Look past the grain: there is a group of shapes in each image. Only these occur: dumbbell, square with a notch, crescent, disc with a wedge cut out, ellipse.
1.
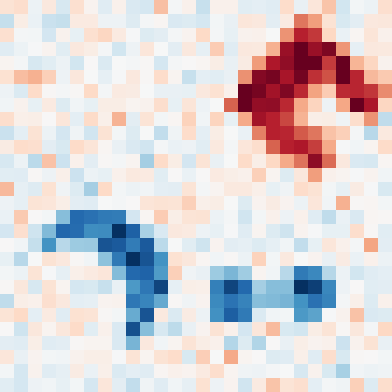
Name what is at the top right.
square with a notch
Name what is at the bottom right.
dumbbell
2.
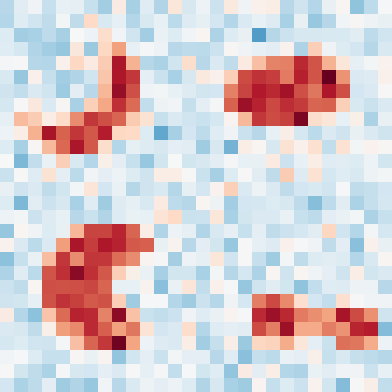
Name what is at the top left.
crescent
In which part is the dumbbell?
bottom right
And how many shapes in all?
4
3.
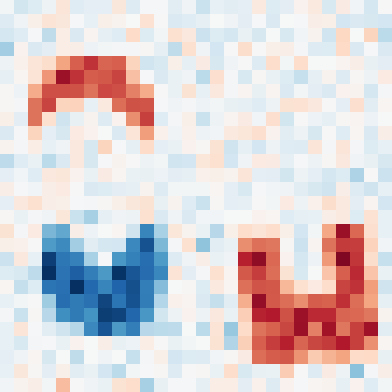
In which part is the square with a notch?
bottom right
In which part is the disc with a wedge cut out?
bottom left
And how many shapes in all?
3
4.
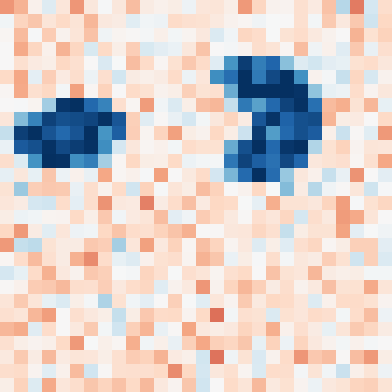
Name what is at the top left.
ellipse
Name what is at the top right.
disc with a wedge cut out
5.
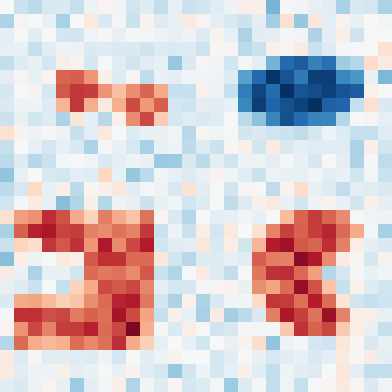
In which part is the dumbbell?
top left
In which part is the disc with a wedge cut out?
bottom right
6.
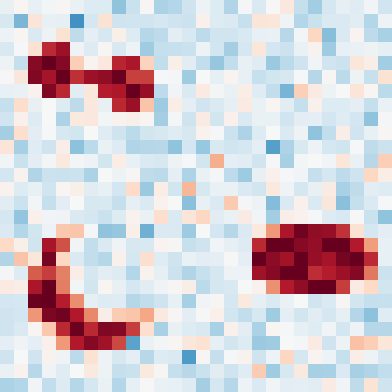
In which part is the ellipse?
bottom right
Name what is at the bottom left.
crescent
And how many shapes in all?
3
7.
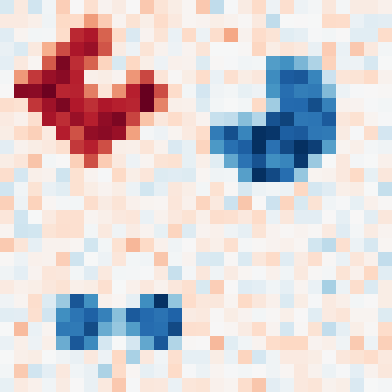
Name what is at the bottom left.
dumbbell
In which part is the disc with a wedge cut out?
top right
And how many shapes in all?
3
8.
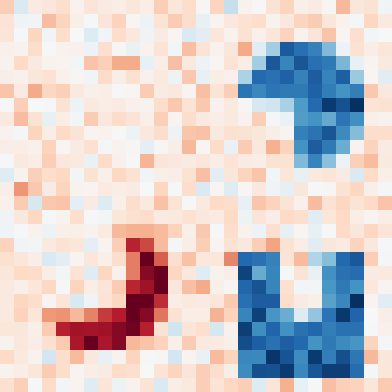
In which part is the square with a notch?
bottom right
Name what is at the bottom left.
crescent
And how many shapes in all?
3
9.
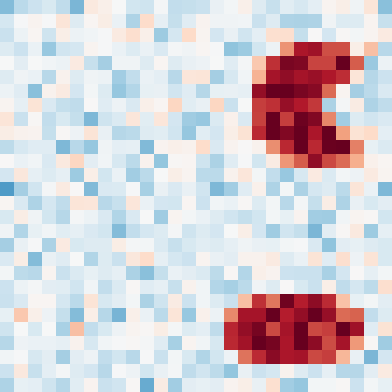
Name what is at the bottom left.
nothing
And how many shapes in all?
2
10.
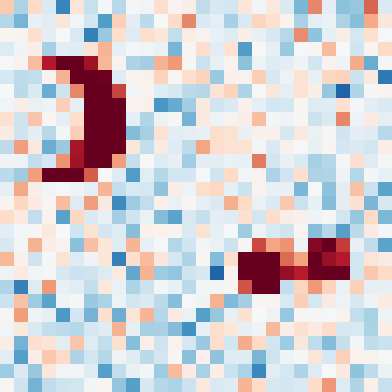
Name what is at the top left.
crescent
